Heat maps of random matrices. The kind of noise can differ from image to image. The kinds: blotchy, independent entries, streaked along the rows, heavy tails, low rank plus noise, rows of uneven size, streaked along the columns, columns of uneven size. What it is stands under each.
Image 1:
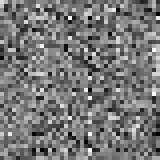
low rank plus noise
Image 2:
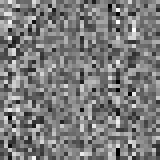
columns of uneven size
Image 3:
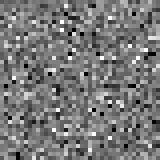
heavy tails
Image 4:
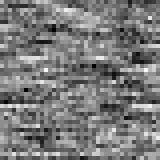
streaked along the rows
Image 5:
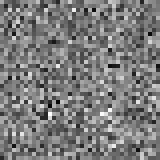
low rank plus noise
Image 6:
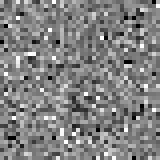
heavy tails
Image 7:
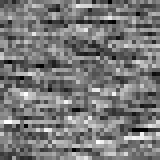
streaked along the rows
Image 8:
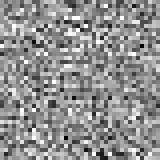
low rank plus noise
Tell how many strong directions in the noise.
five to eight
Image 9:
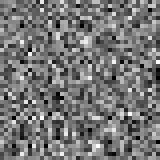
low rank plus noise
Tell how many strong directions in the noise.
two
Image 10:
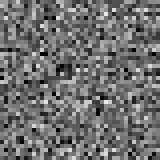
low rank plus noise
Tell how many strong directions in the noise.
five to eight
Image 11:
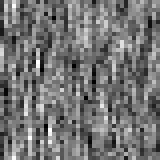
streaked along the columns
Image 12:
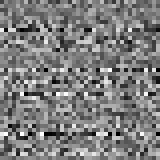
rows of uneven size
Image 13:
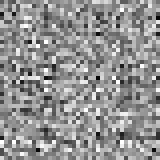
low rank plus noise
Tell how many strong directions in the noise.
two
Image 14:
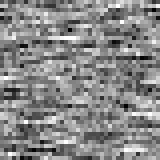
streaked along the rows
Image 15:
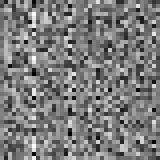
columns of uneven size
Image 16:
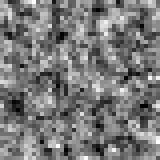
blotchy
